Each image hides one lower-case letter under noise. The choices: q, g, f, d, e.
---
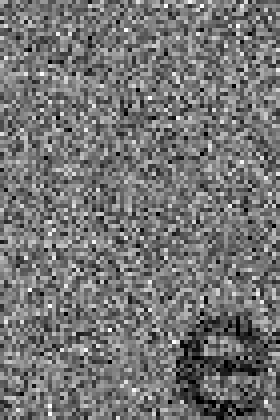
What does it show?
dark e, bottom right
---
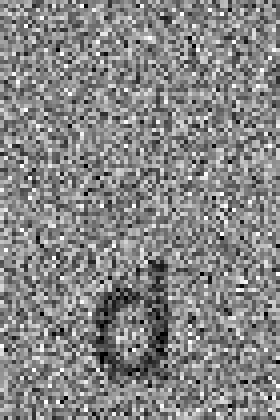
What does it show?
dark d, bottom middle
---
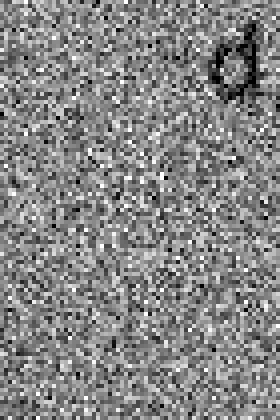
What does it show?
dark d, top right
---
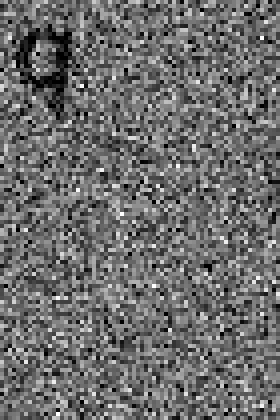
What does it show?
dark q, top left
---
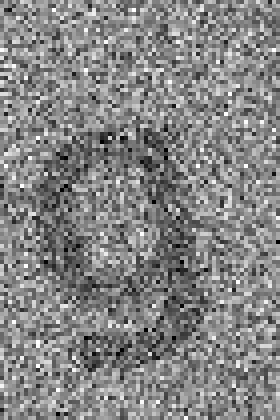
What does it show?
dark g
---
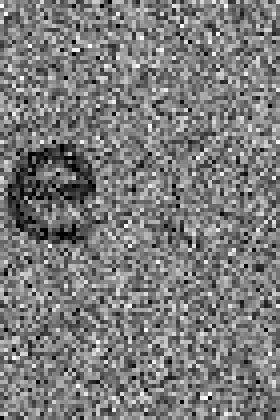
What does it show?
dark e, middle left
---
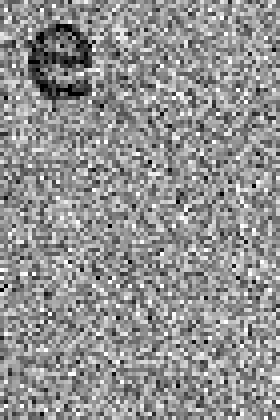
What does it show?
dark e, top left
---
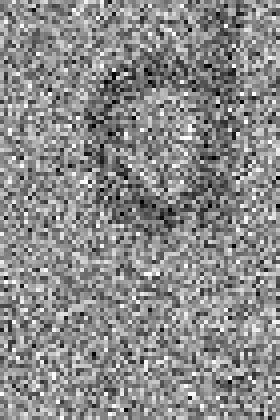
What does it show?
dark d
